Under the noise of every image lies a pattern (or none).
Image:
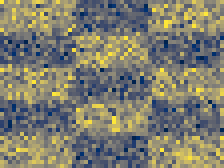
a checkerboard
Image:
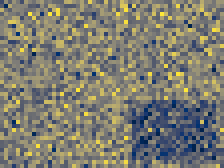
one block
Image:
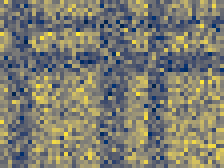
bands of rows crossing bands of columns
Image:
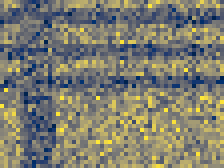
bands of rows crossing bands of columns
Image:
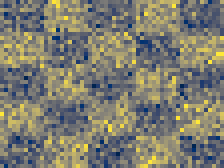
a checkerboard
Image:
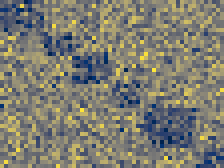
blocks along the diagonal
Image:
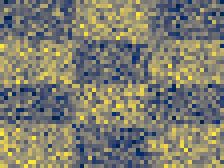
a checkerboard
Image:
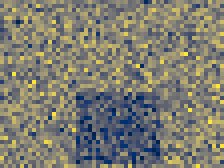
one block
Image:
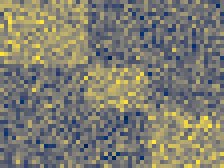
blocks along the diagonal
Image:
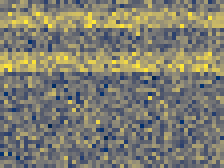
bands of rows
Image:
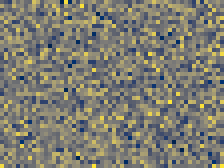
only noise
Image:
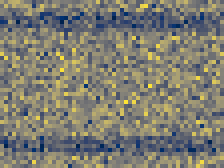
bands of rows
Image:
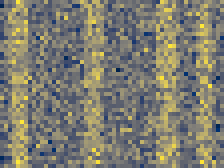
bands of columns
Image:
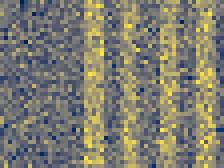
bands of columns
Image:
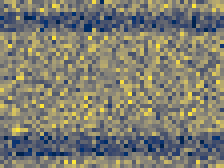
bands of rows
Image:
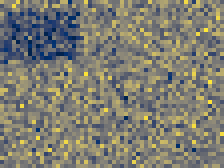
one block
